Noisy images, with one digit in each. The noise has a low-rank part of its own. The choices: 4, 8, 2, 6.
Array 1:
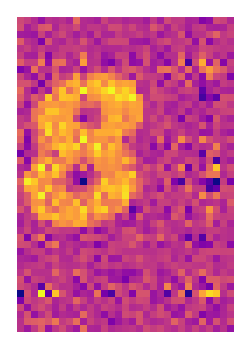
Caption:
light 8
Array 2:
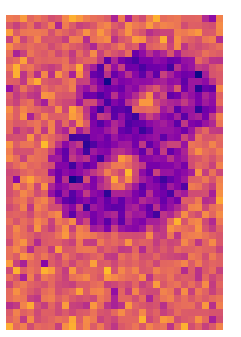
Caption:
dark 8
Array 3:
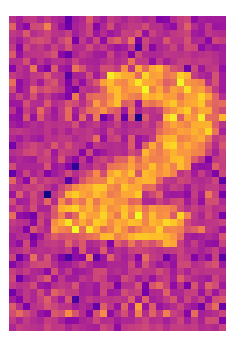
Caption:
light 2
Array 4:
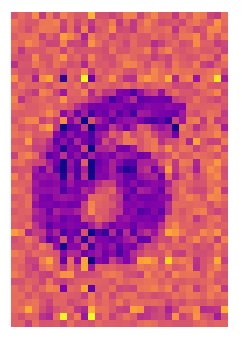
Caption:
dark 6
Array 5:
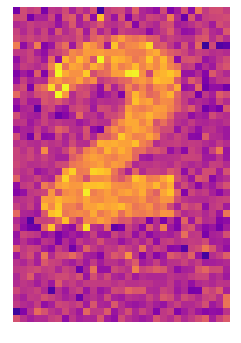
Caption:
light 2
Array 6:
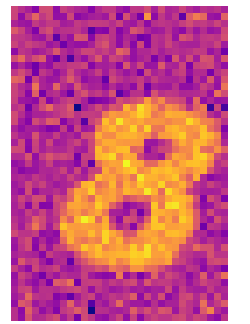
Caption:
light 8
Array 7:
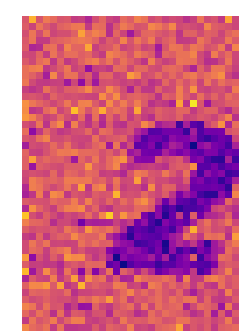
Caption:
dark 2
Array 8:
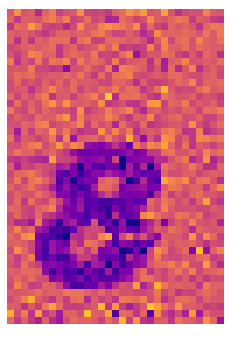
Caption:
dark 8
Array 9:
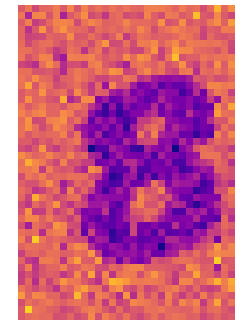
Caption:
dark 8
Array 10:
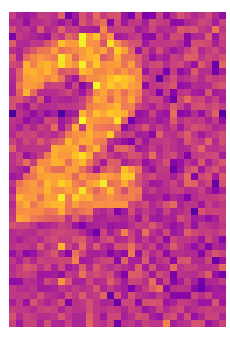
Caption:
light 2
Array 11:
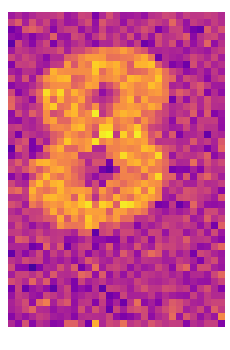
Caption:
light 8
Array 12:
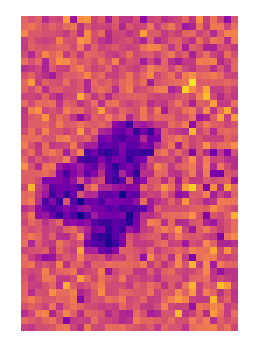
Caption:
dark 4
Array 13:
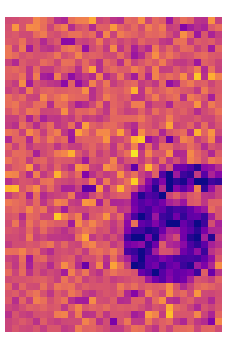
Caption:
dark 6
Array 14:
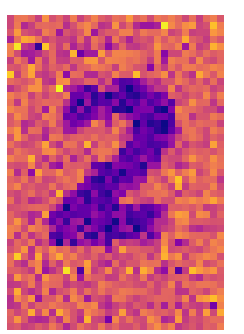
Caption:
dark 2
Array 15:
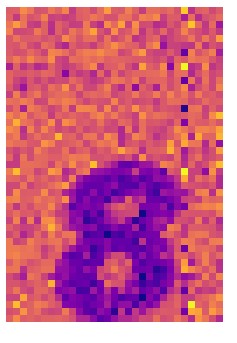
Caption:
dark 8
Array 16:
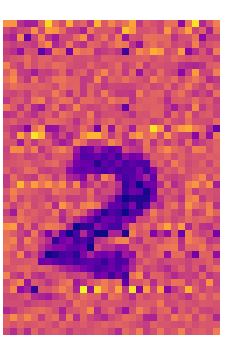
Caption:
dark 2
